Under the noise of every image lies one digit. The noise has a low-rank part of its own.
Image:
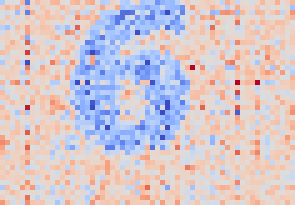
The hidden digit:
6
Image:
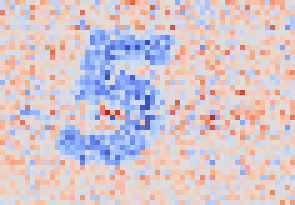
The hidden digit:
5
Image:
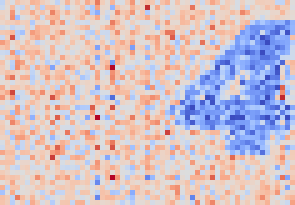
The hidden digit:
4
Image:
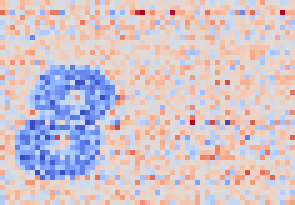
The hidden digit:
8
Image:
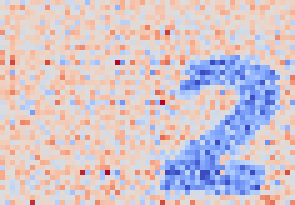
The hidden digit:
2
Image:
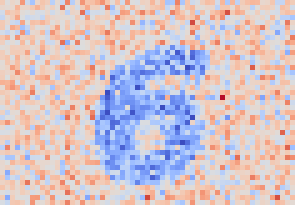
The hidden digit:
6
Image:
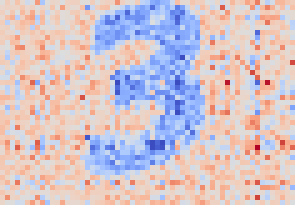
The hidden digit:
3
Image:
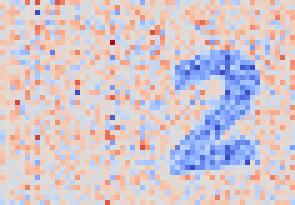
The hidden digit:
2
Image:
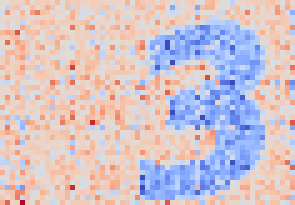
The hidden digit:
3
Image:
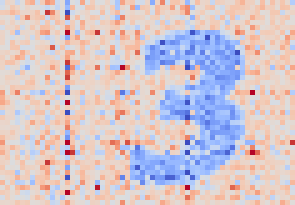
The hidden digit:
3
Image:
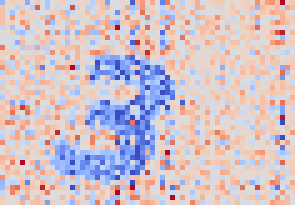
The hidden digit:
3
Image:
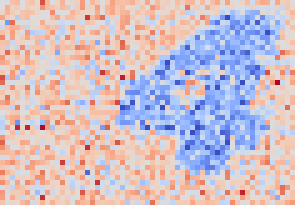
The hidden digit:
4
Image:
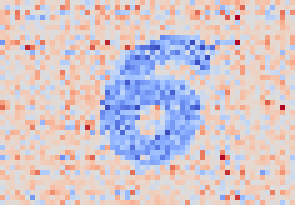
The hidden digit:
6
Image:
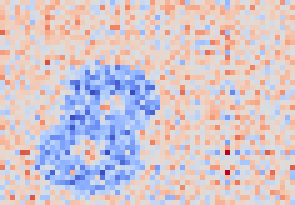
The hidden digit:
8
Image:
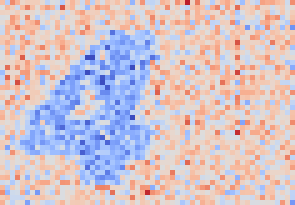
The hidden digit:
4
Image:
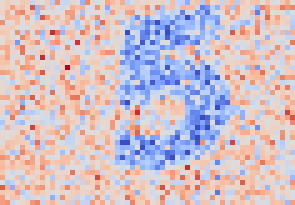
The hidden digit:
5
